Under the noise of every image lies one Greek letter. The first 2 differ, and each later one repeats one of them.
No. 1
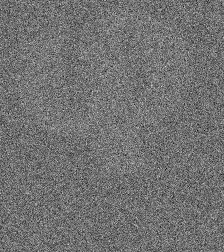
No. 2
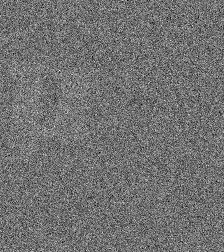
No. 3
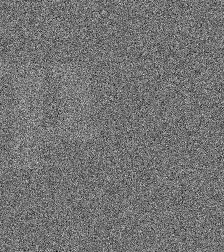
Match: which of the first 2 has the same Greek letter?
2
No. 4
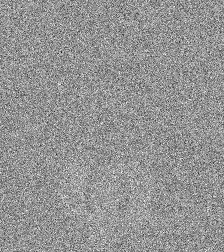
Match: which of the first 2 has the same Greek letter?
1
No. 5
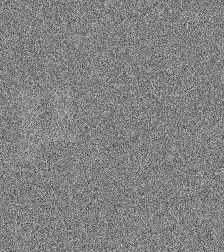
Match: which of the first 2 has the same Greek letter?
2
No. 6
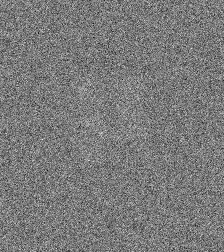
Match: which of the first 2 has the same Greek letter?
2
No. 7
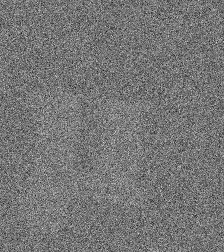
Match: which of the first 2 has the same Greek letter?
2
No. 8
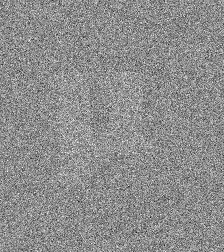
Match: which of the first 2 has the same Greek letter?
2
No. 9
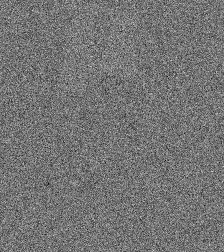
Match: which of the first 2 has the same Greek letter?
2
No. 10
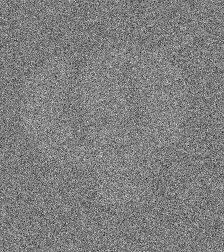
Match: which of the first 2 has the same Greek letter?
1
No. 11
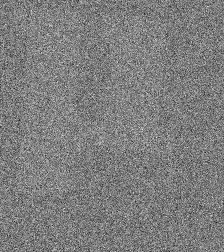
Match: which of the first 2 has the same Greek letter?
2
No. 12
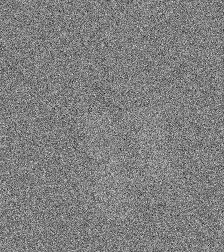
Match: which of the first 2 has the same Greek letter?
2
